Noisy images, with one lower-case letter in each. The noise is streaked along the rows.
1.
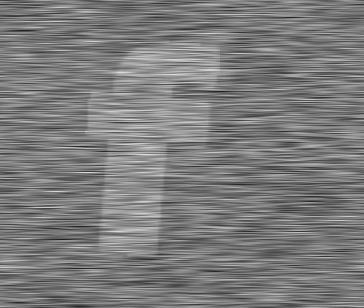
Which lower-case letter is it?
f
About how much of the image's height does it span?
two thirds
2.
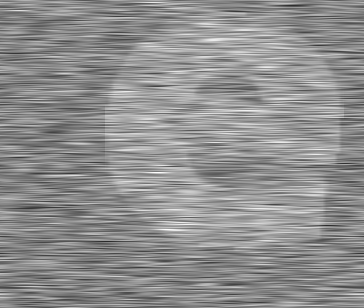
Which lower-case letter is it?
e
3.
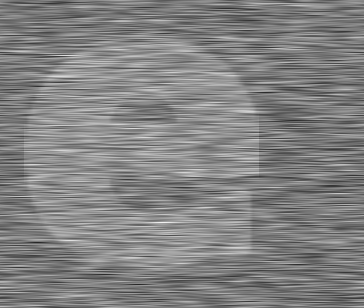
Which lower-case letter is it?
e
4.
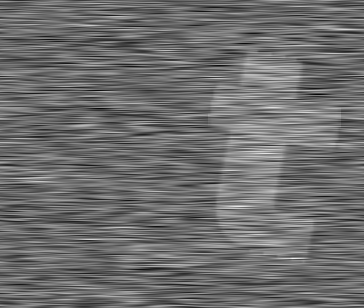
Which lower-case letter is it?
t
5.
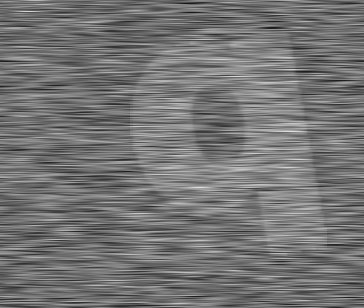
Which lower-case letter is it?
q
